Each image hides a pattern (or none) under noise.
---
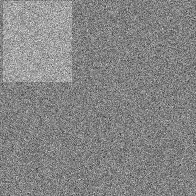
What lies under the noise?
one block
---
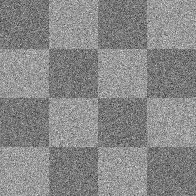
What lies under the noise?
a checkerboard
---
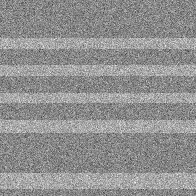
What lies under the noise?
bands of rows
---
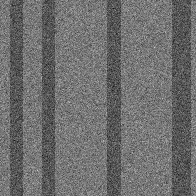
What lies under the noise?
bands of columns
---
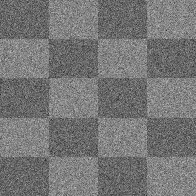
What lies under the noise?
a checkerboard
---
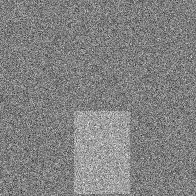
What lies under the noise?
one block
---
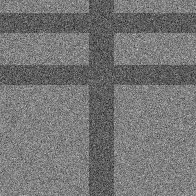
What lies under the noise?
bands of rows crossing bands of columns
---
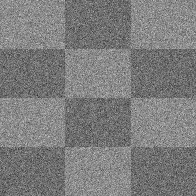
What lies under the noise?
a checkerboard
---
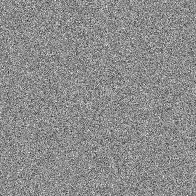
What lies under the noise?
only noise
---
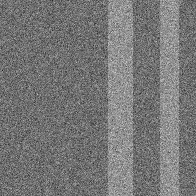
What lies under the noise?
bands of columns
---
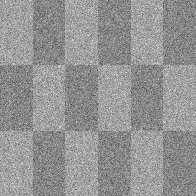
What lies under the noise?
a checkerboard
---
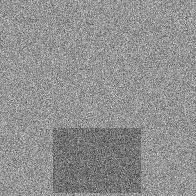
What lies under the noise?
one block
